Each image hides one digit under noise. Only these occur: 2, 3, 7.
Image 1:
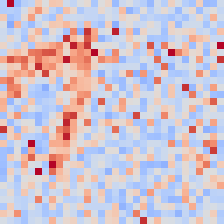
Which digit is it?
7
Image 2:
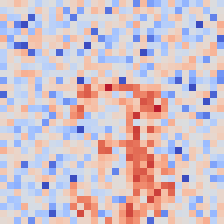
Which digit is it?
3
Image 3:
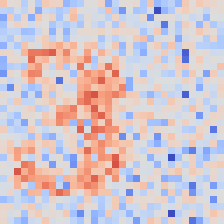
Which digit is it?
3
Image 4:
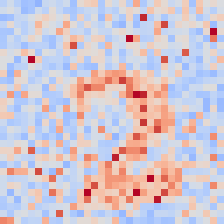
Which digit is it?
2
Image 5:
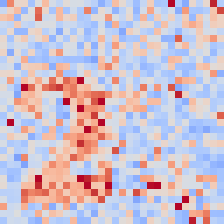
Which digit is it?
2
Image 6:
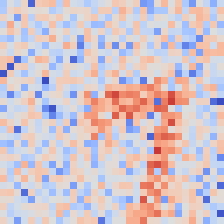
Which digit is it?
7
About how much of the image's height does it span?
two thirds
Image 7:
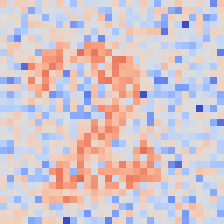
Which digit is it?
2
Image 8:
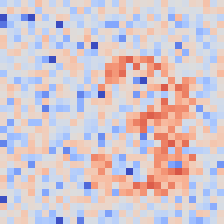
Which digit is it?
3
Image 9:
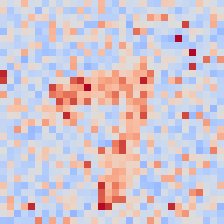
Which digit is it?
7
